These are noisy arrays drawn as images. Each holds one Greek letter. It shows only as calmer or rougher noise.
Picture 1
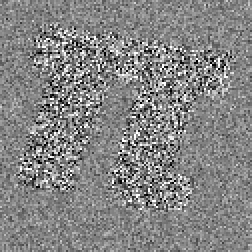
rough pi
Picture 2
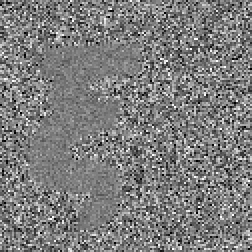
calm xi
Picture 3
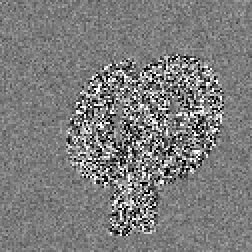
rough phi
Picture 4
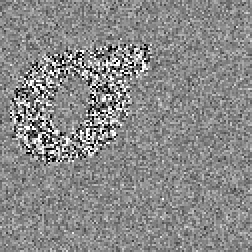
rough sigma
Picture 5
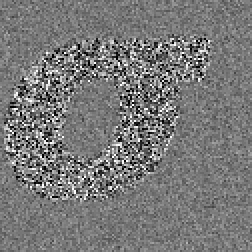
rough sigma
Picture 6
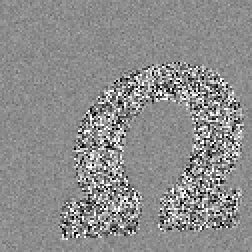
rough omega
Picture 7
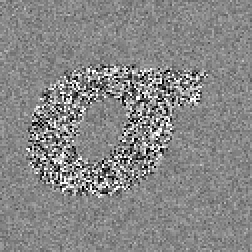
rough sigma
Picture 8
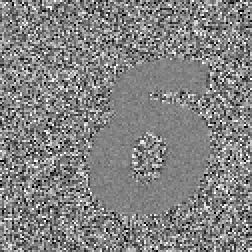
calm delta
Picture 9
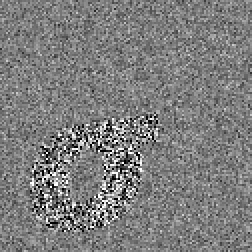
rough sigma
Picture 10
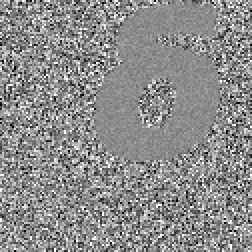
calm delta
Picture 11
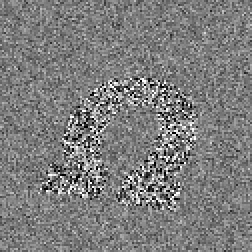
rough omega
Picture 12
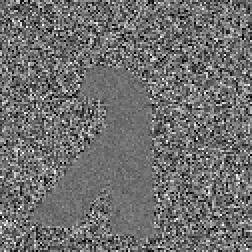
calm lambda
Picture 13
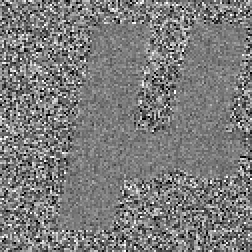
calm mu
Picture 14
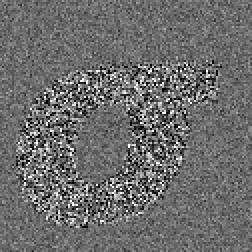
rough sigma
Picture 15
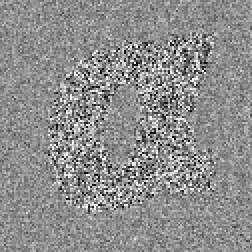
rough alpha
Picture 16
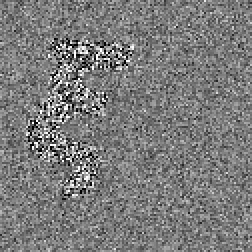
rough xi
